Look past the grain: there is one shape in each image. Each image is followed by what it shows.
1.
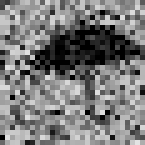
dark umbrella
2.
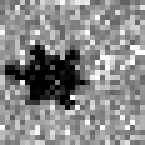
dark turtle
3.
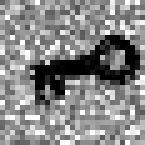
dark key
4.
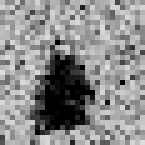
dark chess knight
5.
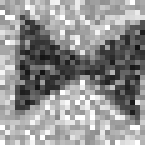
dark bow tie
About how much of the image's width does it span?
nearly all
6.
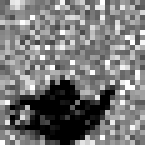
dark teapot
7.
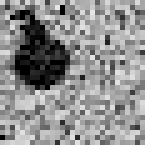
dark pear
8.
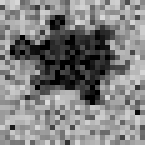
dark turtle
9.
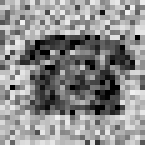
dark telephone
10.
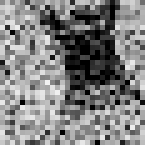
dark chess rook
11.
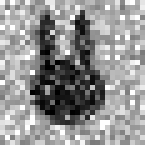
dark rabbit's head
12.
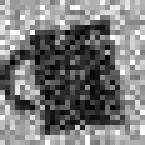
dark cup
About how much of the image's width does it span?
nearly all
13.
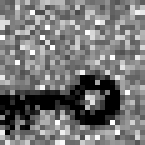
dark key
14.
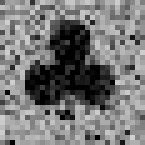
dark club
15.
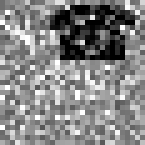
dark telephone
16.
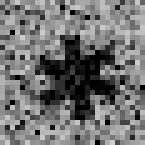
dark asterisk
